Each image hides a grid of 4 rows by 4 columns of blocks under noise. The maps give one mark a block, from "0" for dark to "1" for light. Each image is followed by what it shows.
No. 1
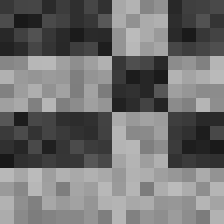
0 0 1 0
1 1 0 1
0 0 1 0
1 1 1 1
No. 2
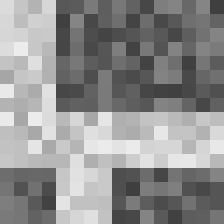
1 0 0 0
1 0 0 0
1 1 1 1
0 1 0 0
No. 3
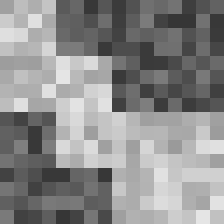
1 0 0 0
1 1 0 0
0 1 1 1
0 0 1 1
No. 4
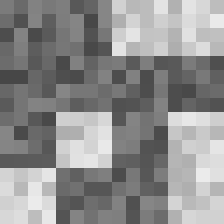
0 0 1 1
0 0 0 0
0 1 0 1
1 0 0 1
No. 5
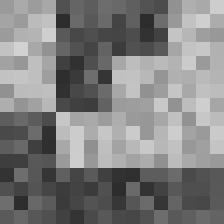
1 0 0 1
1 0 1 1
0 1 1 1
0 0 0 0
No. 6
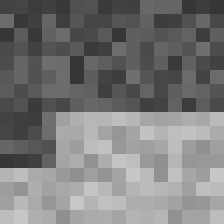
0 0 0 0
0 0 0 0
0 1 1 1
1 1 1 1
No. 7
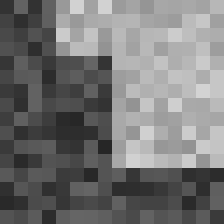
0 1 1 1
0 0 1 1
0 0 1 1
0 0 0 0
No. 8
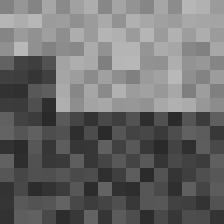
1 1 1 1
0 1 1 1
0 0 0 0
0 0 0 0
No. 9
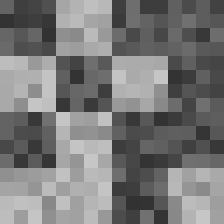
0 1 0 0
1 0 1 0
0 1 0 0
1 1 0 1
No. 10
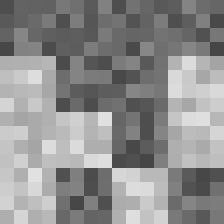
0 0 0 0
1 0 0 1
1 1 0 1
1 0 1 0
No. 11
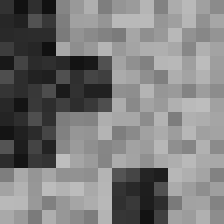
0 1 1 1
0 0 1 1
0 1 1 1
1 1 0 1
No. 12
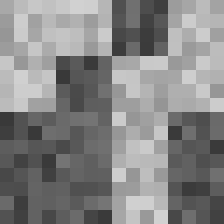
1 1 0 1
1 0 1 1
0 0 1 0
0 0 1 0
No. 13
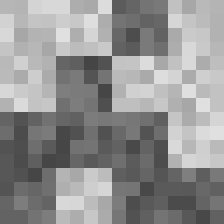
1 1 0 1
1 0 1 1
0 0 0 1
0 1 0 0
